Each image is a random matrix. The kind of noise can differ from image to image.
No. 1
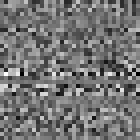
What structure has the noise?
rows of uneven size
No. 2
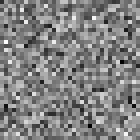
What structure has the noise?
independent entries
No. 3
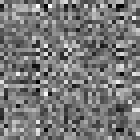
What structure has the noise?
low rank plus noise
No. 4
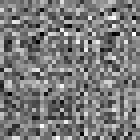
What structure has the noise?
low rank plus noise
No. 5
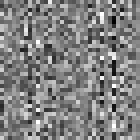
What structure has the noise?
columns of uneven size
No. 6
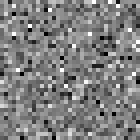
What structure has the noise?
heavy tails
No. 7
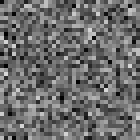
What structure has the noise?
independent entries
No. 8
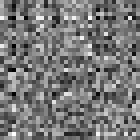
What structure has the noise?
low rank plus noise
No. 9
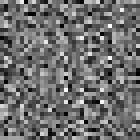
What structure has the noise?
low rank plus noise
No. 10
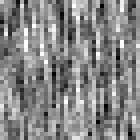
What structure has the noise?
streaked along the columns
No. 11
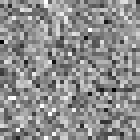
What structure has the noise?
independent entries
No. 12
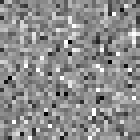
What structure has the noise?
heavy tails
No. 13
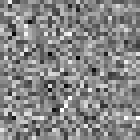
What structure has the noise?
low rank plus noise
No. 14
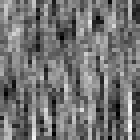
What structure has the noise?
streaked along the columns
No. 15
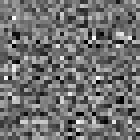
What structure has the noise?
low rank plus noise
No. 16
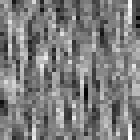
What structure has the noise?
streaked along the columns
